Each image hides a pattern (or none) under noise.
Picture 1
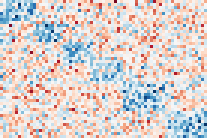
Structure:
blocks along the diagonal
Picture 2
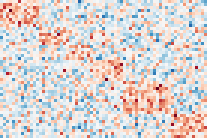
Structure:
blocks along the diagonal
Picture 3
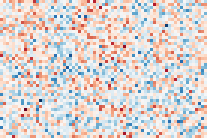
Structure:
bands of rows crossing bands of columns
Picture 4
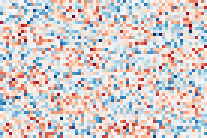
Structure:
a checkerboard
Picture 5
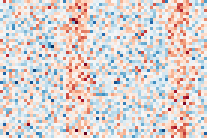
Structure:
bands of columns
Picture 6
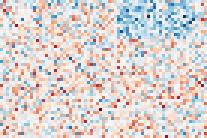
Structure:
one block
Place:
top right
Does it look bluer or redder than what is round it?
bluer
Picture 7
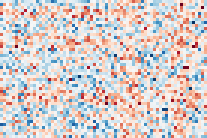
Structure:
bands of rows crossing bands of columns
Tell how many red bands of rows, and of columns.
3 and 2
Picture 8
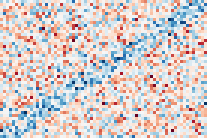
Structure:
a diagonal band
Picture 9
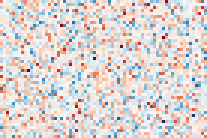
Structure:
only noise
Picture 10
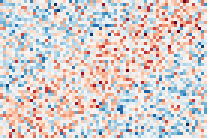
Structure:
a diagonal band
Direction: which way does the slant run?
bottom left to top right
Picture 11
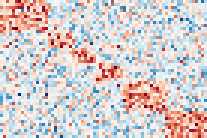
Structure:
blocks along the diagonal
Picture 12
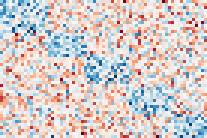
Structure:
blocks along the diagonal
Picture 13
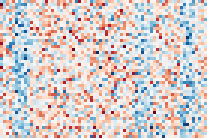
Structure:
bands of columns
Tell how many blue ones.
3
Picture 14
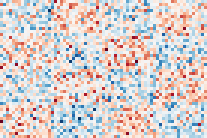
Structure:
a checkerboard
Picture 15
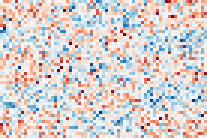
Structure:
a checkerboard
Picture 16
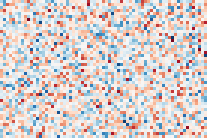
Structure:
only noise
